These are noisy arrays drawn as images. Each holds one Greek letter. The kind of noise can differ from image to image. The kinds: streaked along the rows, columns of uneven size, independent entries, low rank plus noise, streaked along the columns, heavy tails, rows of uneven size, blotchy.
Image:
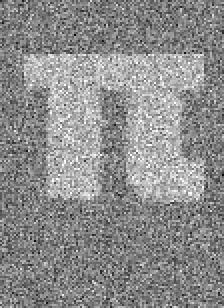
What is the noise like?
independent entries
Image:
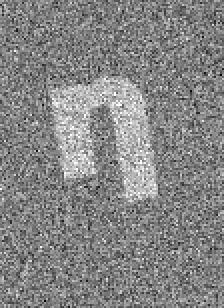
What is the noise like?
independent entries
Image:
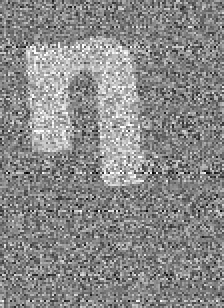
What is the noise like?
rows of uneven size
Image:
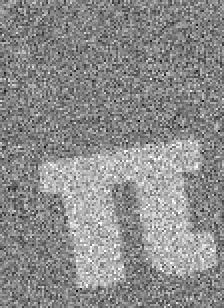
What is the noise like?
low rank plus noise
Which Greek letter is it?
pi
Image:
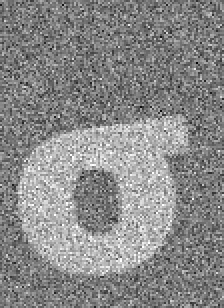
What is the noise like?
independent entries
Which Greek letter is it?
sigma
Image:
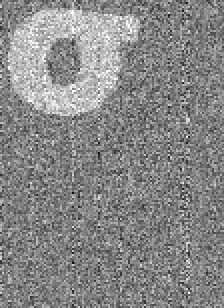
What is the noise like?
columns of uneven size
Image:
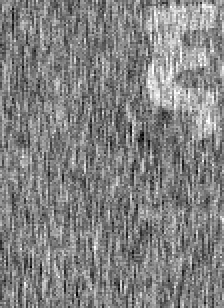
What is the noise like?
streaked along the columns
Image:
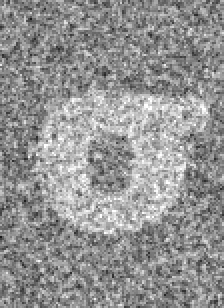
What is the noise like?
blotchy
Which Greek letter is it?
sigma
